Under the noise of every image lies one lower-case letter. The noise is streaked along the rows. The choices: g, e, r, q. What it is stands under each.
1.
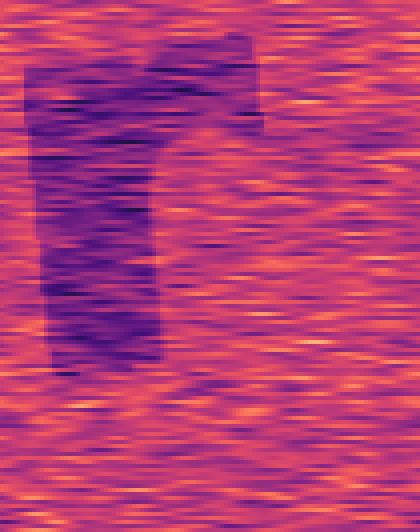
r
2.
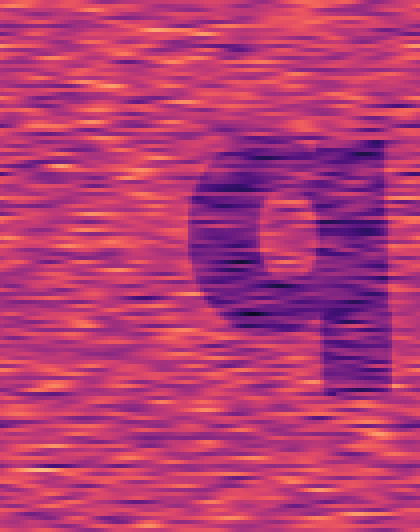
q
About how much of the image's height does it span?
half
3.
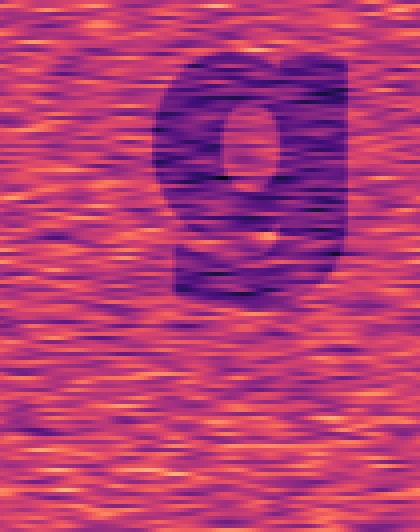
g
